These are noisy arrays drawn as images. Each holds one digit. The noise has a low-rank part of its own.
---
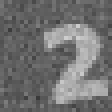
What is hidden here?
light 2
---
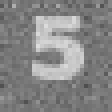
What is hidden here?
light 5
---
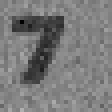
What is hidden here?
dark 7
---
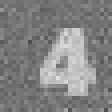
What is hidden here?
light 4
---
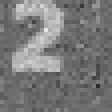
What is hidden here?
light 2
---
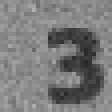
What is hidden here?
dark 3
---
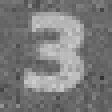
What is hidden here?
light 3
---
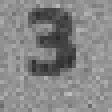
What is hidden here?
dark 3
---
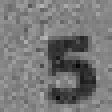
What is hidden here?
dark 5
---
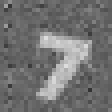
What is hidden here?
light 7
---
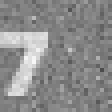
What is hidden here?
light 7
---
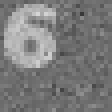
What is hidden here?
light 6
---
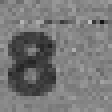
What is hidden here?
dark 8
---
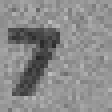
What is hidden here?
dark 7
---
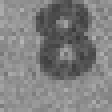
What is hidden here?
dark 8
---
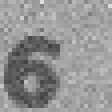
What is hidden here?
dark 6
